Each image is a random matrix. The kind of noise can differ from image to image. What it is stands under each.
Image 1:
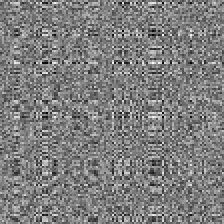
low rank plus noise
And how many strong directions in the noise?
one
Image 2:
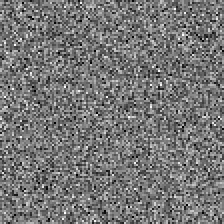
independent entries
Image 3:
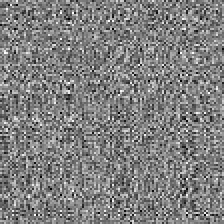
low rank plus noise
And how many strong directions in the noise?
three or four
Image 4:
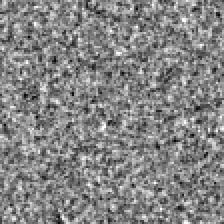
blotchy
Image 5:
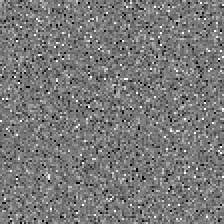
heavy tails
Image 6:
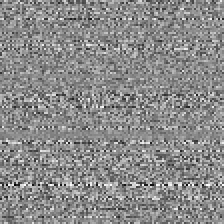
rows of uneven size
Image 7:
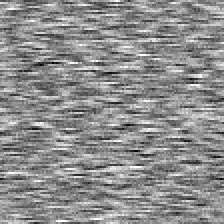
streaked along the rows
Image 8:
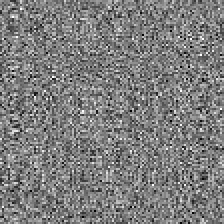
low rank plus noise
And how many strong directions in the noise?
five to eight
